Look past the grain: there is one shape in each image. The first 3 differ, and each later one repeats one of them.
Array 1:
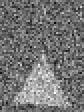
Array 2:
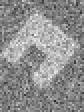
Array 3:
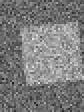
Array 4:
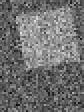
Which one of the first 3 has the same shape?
3
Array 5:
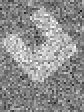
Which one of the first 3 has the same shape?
2
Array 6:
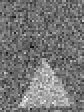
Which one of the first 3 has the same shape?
1
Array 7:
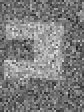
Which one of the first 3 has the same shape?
2
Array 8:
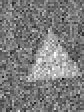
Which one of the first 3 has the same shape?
1
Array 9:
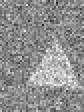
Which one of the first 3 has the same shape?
1
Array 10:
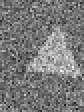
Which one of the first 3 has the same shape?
1
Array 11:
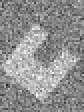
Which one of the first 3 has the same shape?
2
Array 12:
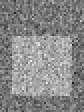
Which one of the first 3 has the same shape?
3
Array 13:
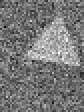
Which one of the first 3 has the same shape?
1
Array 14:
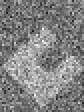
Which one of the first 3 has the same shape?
2
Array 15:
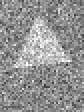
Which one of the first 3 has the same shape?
1
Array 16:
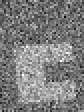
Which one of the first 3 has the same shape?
2
